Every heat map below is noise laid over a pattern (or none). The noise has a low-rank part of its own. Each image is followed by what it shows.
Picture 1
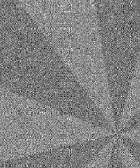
spokes from one point
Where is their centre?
bottom right
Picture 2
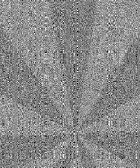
spokes from one point
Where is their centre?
bottom middle
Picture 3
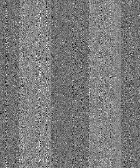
vertical stripes
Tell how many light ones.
2
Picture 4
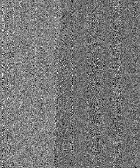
a sharp edge
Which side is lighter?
left
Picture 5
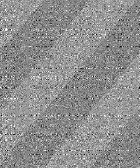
diagonal stripes
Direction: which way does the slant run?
bottom left to top right
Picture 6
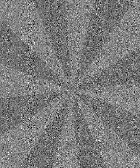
spokes from one point
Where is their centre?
centre
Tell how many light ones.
8
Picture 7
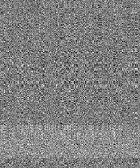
one horizontal stripe
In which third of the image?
bottom
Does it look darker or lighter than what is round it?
lighter
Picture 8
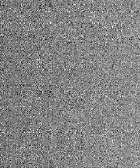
a smooth slope
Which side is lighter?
right
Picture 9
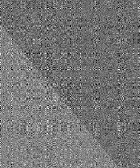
a sharp edge
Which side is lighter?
bottom left
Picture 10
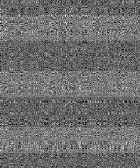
horizontal stripes
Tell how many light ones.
3
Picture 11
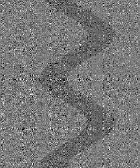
a wavy band
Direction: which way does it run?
top to bottom
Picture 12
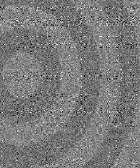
rings round one point
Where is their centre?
middle left
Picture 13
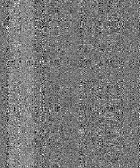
one vertical stripe
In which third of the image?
left
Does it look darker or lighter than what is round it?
lighter
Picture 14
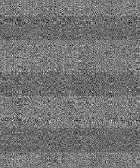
horizontal stripes
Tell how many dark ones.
3
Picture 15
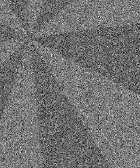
spokes from one point
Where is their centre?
top left
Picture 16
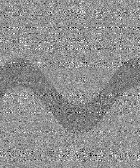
a wavy band
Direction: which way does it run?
left to right
